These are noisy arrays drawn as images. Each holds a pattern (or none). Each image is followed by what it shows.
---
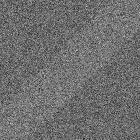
a diagonal band
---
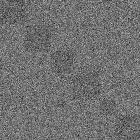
blocks along the diagonal
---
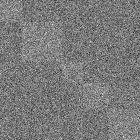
blocks along the diagonal
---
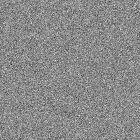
only noise
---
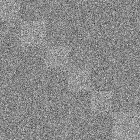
blocks along the diagonal
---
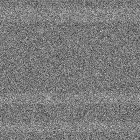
bands of rows
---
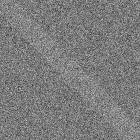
a diagonal band
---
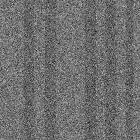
bands of columns
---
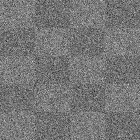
a checkerboard
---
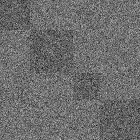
blocks along the diagonal
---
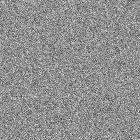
only noise
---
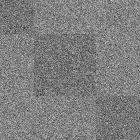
blocks along the diagonal
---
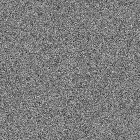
only noise
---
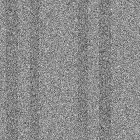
bands of columns
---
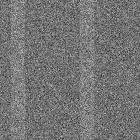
bands of columns
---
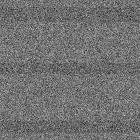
bands of rows
